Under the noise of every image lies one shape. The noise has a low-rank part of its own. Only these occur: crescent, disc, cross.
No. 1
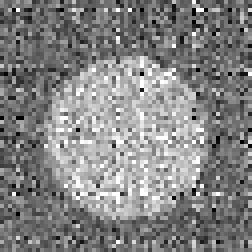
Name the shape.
disc
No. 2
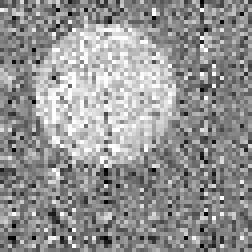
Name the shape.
disc
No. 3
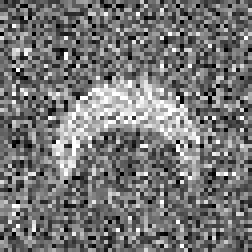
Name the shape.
crescent
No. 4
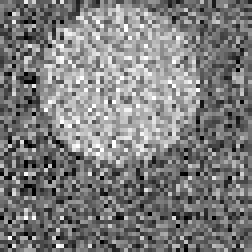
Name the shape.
disc
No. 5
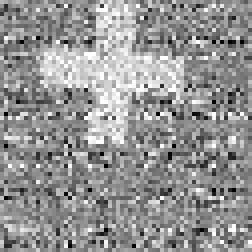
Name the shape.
cross
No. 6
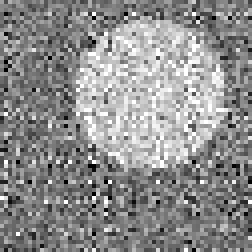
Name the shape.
disc
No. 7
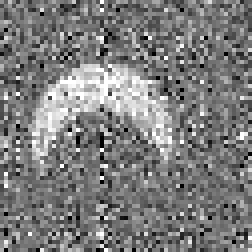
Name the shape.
crescent
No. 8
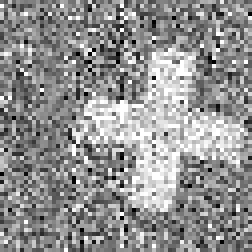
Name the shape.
cross
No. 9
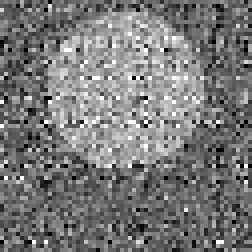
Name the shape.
disc
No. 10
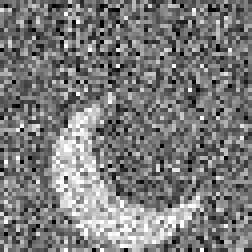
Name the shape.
crescent
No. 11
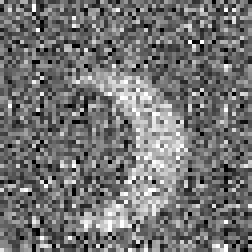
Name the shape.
crescent
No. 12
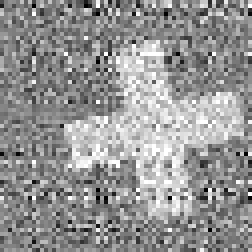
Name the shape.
cross
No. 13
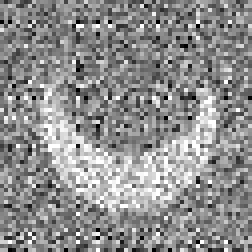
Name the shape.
crescent
